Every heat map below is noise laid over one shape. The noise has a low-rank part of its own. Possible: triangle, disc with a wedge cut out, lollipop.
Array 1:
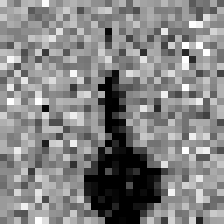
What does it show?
dark lollipop
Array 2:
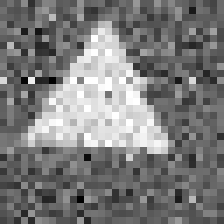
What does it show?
light triangle
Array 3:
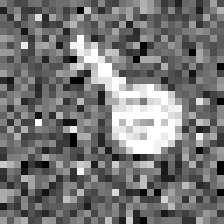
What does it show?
light lollipop
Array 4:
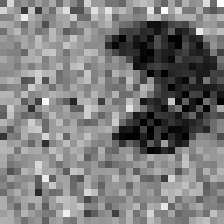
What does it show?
dark disc with a wedge cut out
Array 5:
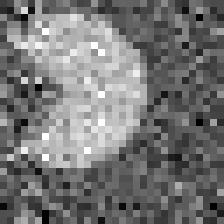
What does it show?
light disc with a wedge cut out
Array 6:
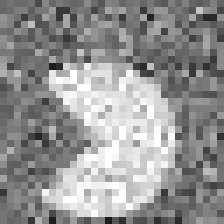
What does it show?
light disc with a wedge cut out
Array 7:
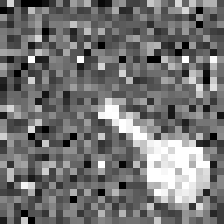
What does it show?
light lollipop
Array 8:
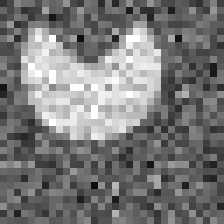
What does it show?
light disc with a wedge cut out
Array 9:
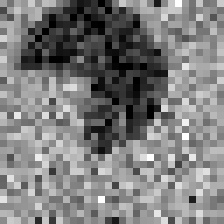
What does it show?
dark disc with a wedge cut out
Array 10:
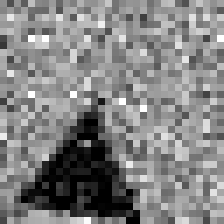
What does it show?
dark triangle
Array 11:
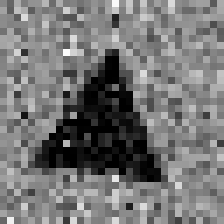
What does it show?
dark triangle
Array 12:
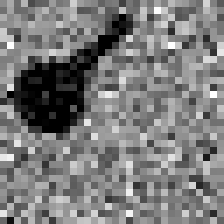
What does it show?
dark lollipop
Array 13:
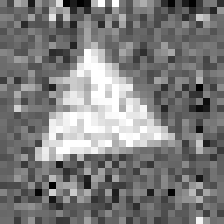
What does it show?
light triangle
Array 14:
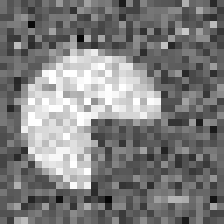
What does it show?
light disc with a wedge cut out
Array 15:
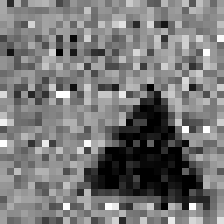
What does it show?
dark triangle
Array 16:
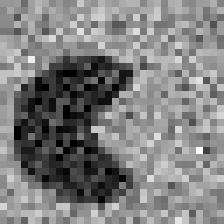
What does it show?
dark disc with a wedge cut out
